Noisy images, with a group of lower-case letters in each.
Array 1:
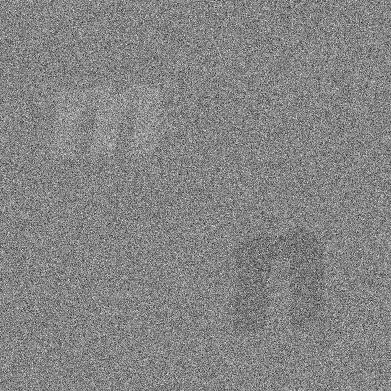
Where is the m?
top left
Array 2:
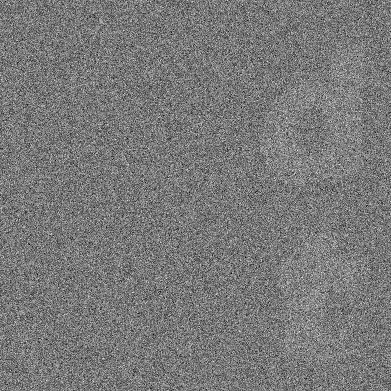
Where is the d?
top right
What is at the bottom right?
t
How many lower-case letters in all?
2
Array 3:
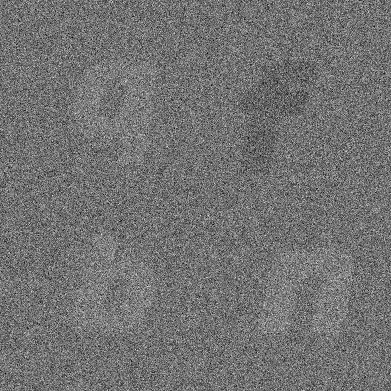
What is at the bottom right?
n
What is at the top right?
f
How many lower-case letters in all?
4
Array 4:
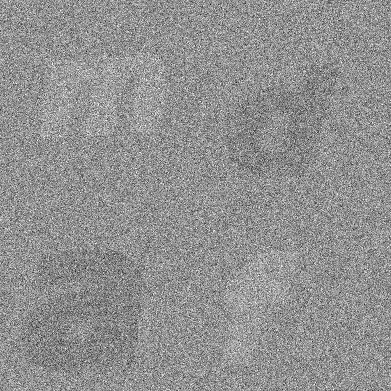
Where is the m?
top left
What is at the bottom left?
a
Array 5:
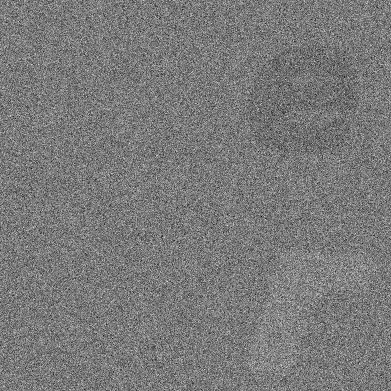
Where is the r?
bottom right
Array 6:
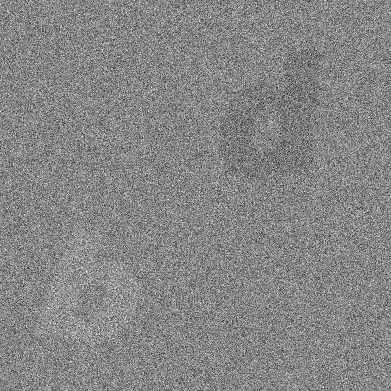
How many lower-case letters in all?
2
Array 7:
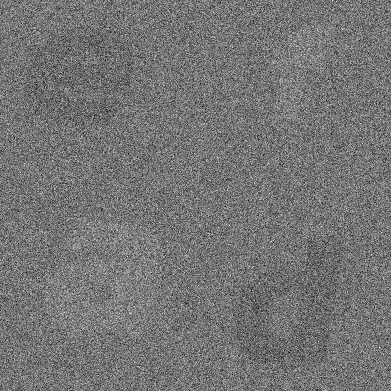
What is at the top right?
f
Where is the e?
top left
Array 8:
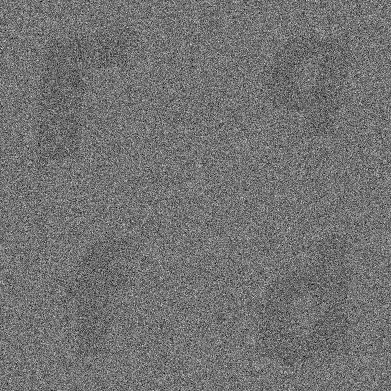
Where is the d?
bottom right
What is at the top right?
q
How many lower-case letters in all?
4
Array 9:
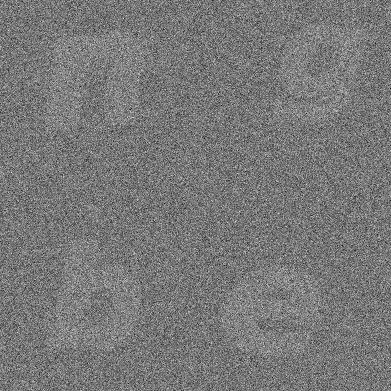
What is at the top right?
g
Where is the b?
bottom left
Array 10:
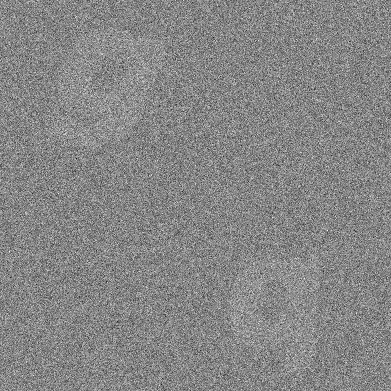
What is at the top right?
nothing
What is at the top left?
g
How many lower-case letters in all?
2
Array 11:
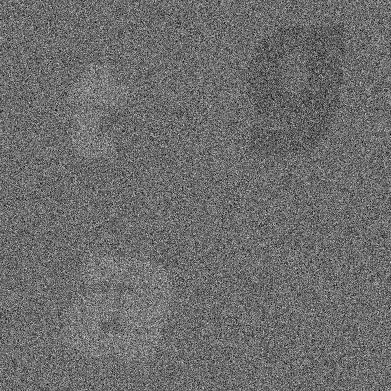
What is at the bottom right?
nothing
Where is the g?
top right
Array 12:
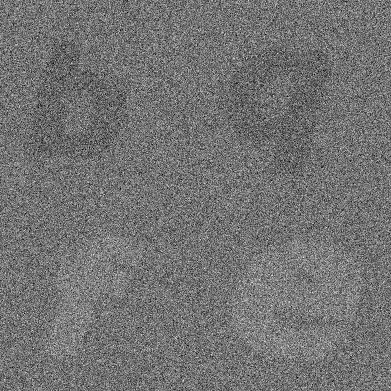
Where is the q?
top right
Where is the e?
bottom right
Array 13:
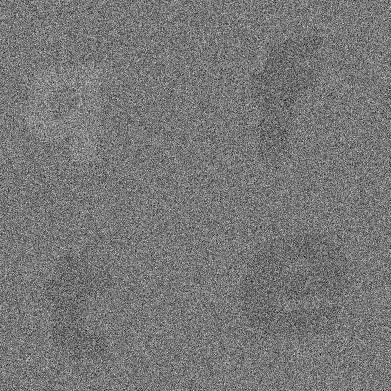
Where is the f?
top right
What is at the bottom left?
t
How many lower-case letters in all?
4
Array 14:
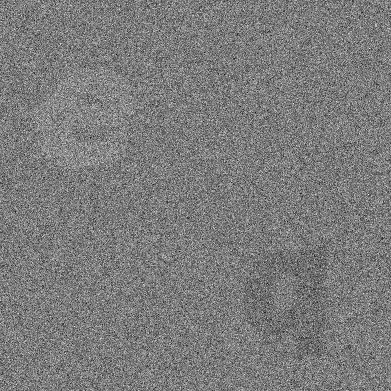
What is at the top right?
nothing
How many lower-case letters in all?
2
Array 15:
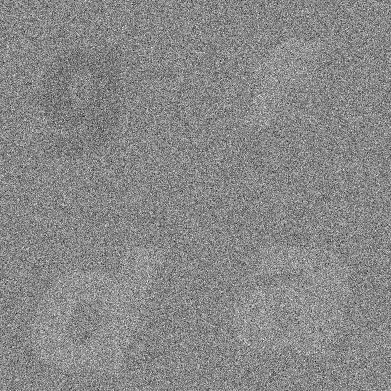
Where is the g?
top left
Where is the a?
bottom right
